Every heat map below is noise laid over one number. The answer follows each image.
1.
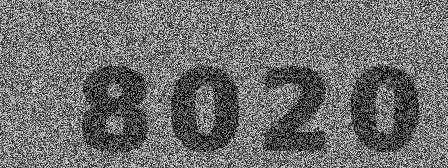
8020
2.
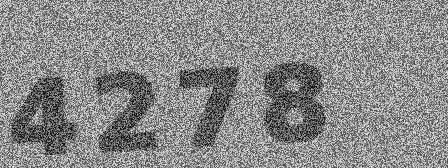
4278
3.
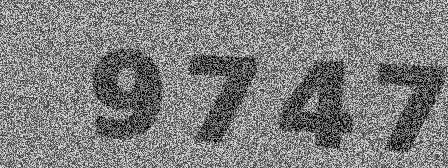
9747
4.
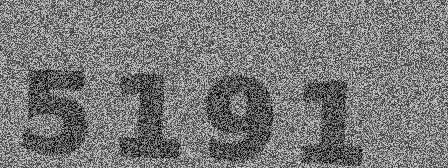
5191
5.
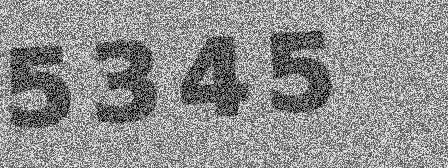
5345
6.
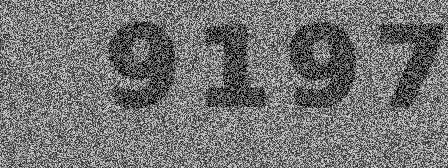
9197
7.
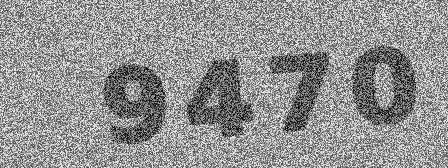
9470
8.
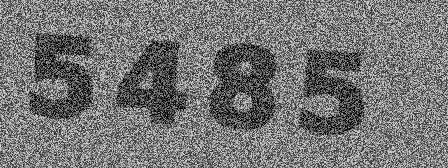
5485
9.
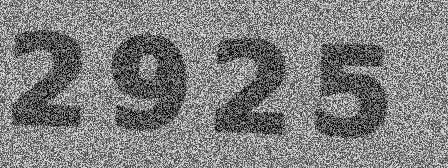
2925
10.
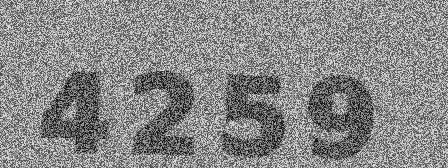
4259
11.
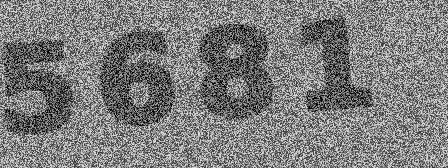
5681
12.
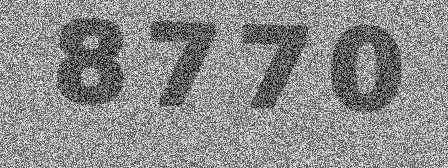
8770
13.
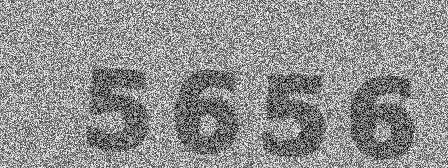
5656
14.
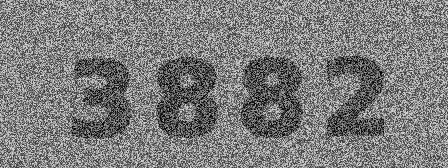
3882
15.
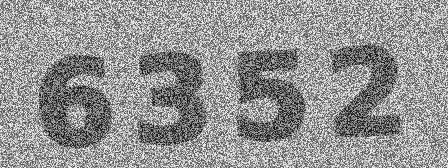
6352
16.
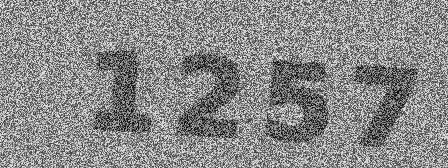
1257
